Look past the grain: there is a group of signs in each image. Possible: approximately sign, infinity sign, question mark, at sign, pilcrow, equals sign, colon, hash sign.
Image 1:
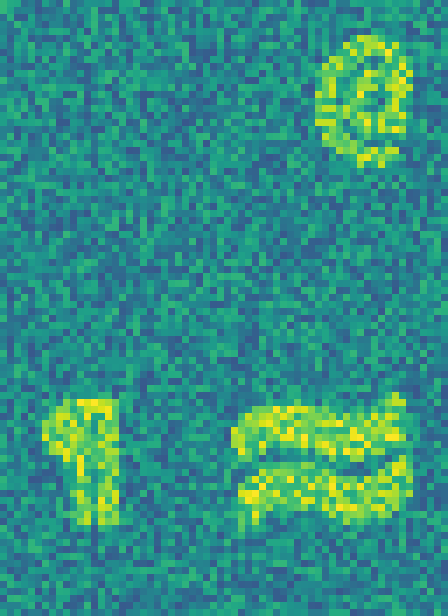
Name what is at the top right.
at sign
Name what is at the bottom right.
approximately sign
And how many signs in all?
3
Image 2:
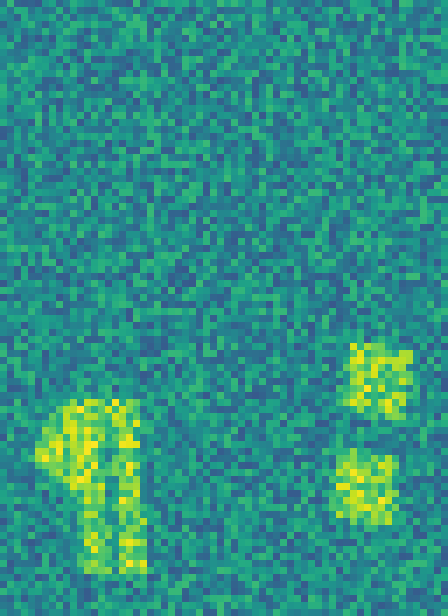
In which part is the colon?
bottom right
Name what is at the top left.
nothing
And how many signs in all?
2
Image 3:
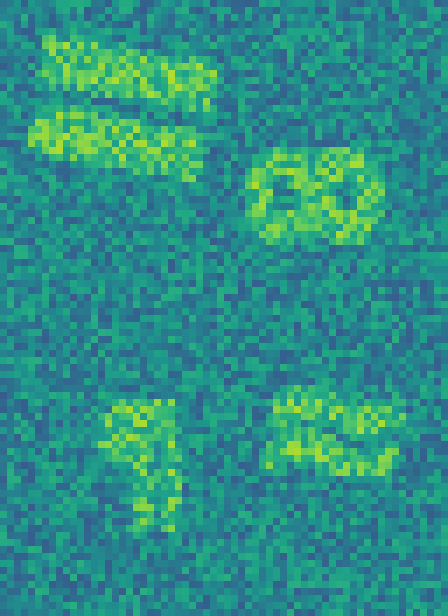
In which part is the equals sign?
top left
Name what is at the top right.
infinity sign
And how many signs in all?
4
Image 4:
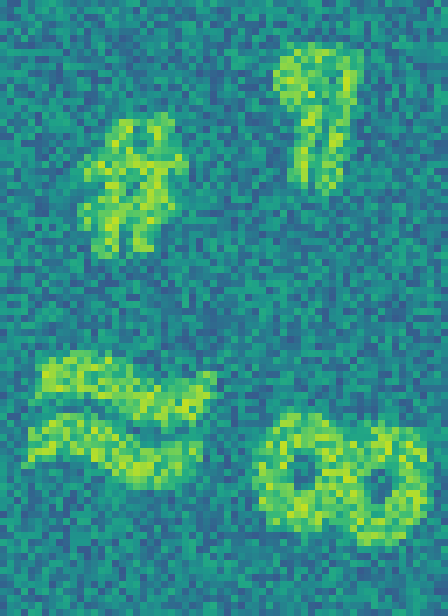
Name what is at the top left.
hash sign
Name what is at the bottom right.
infinity sign
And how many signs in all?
4
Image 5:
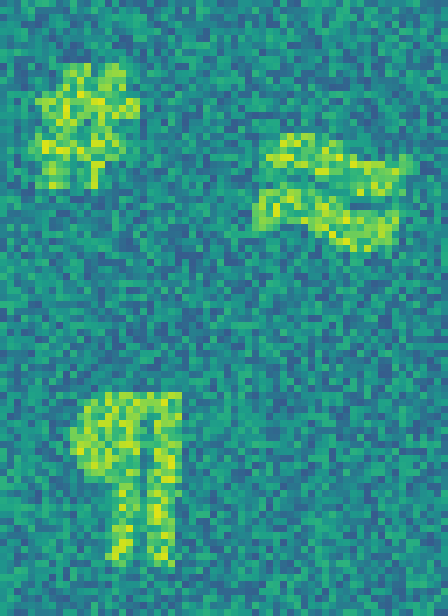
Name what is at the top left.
hash sign
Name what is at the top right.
approximately sign
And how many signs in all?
3
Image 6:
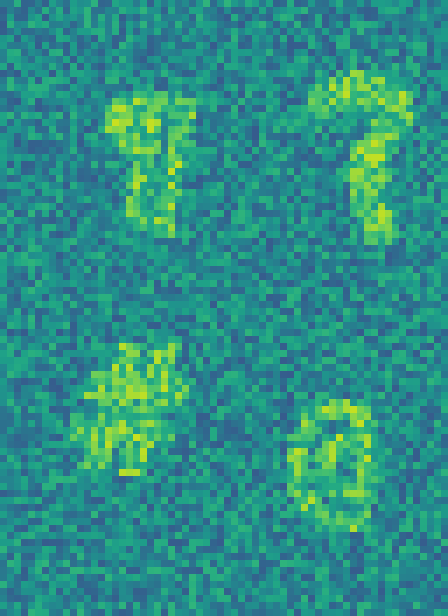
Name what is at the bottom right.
at sign
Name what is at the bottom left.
hash sign
